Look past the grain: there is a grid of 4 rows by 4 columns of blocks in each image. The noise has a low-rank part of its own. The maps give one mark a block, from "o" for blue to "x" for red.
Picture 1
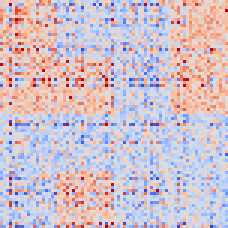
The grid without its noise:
xoox
xxox
oooo
oxoo
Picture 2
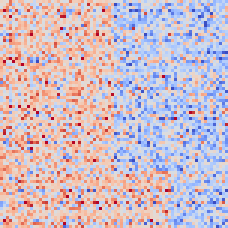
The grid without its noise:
xxoo
xxoo
xxoo
xxxo
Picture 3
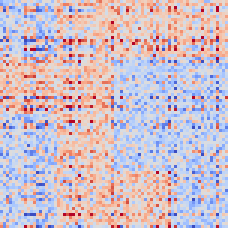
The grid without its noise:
oxxx
xxoo
oxoo
oxxo
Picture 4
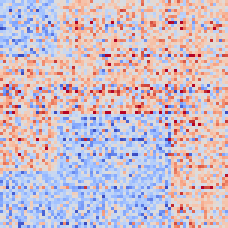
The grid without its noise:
oxxx
xxxx
xoox
ooox
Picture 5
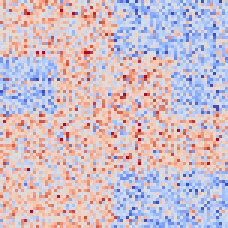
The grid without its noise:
xxoo
oxxo
xxxx
xxoo
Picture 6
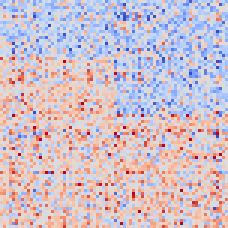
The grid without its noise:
oooo
xxoo
xxxx
xxxx
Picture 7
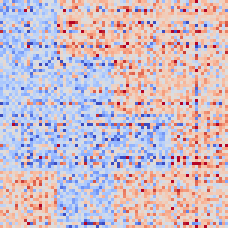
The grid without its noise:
oxxx
ooxx
ooox
xoxx
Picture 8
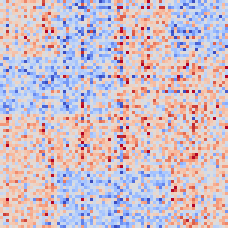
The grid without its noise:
xoxo
ooxx
xxxx
xoox
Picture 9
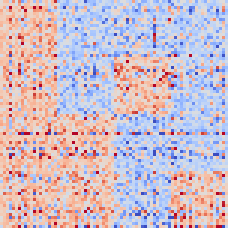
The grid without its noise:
xooo
xoxo
xxoo
xxox
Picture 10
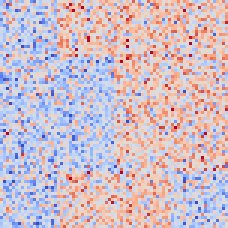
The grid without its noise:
oxxx
ooxx
ooxx
oxxo
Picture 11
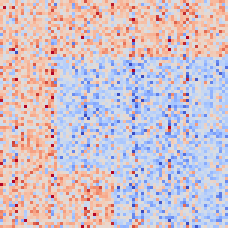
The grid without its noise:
xxxx
xooo
xooo
xxoo
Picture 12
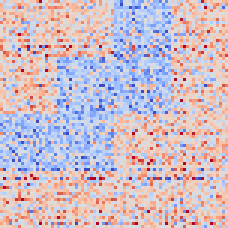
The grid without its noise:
xxox
xoox
ooxx
xxxx
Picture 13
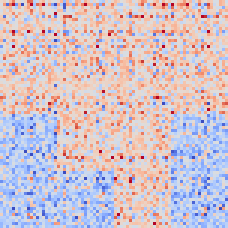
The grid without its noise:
xxxx
xxxx
oxxo
ooxo
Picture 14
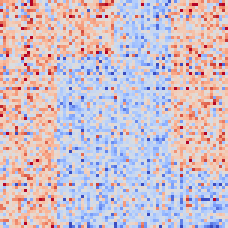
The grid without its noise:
xxox
xoox
xoox
xooo
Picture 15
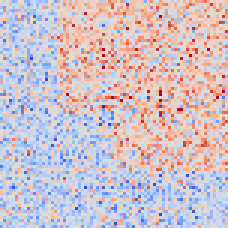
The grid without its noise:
oxxx
oxxx
ooxx
oooo
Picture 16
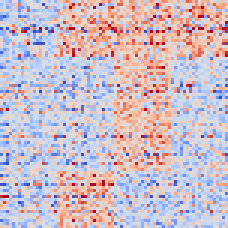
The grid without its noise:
oxxx
ooxo
ooxo
oxoo
